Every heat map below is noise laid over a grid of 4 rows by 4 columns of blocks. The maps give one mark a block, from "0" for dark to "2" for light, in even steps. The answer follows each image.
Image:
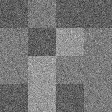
0100
1021
1211
0201
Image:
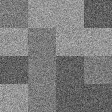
1220
2122
0101
2100
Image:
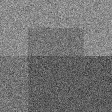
2222
2112
1000
1000
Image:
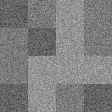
0121
1021
1222
0210
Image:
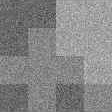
0022
0122
1112
0101
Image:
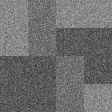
2122
2100
0010
0012
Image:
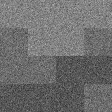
2222
1221
1100
0001
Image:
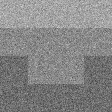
2222
1111
0110
0000
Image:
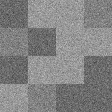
0221
1022
0220
2100
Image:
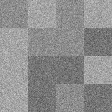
1212
2110
2002
2010
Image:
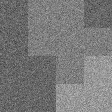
0110
0111
0012
0022
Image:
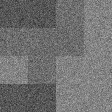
0012
1112
2122
0022
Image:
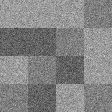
2221
0012
2102
1021
